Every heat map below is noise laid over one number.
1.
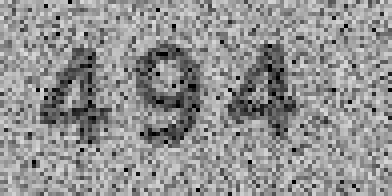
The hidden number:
494
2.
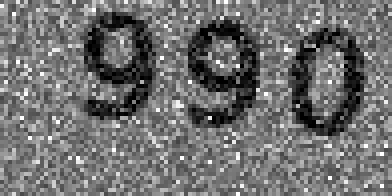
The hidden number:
990
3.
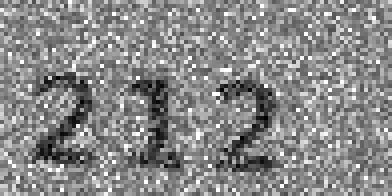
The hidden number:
212
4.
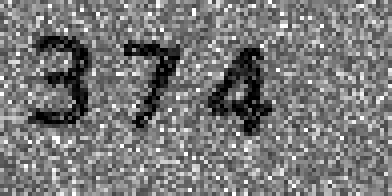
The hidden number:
374
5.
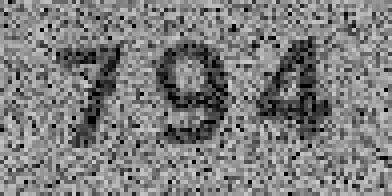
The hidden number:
794
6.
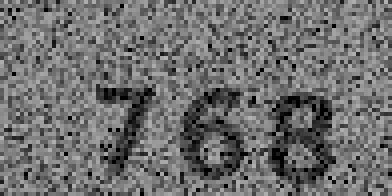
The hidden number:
768
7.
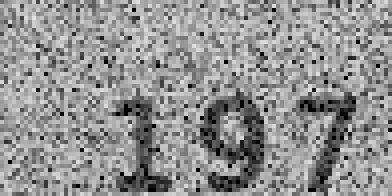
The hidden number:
197
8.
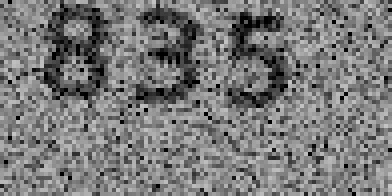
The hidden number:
835
